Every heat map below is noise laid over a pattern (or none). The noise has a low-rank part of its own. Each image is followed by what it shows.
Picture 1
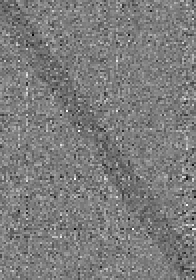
a diagonal band
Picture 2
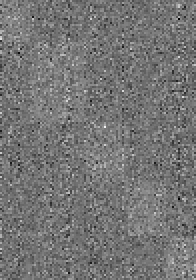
blocks along the diagonal
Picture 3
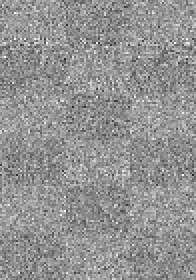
a checkerboard
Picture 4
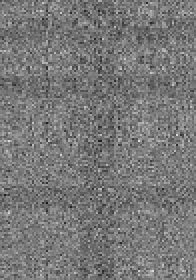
bands of rows crossing bands of columns
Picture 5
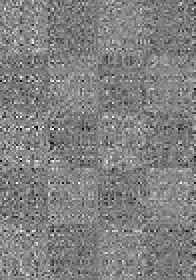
a checkerboard
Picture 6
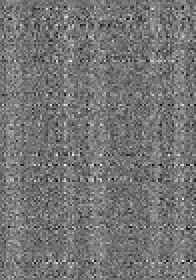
bands of columns
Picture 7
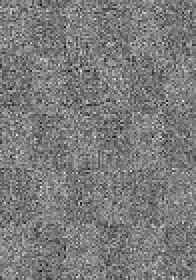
a checkerboard
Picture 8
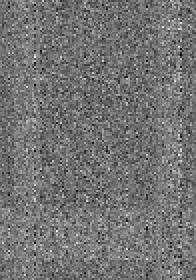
bands of rows crossing bands of columns
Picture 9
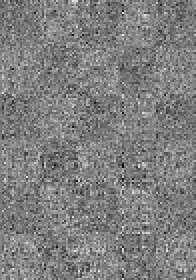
a checkerboard
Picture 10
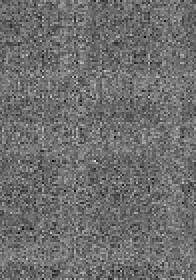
bands of rows crossing bands of columns
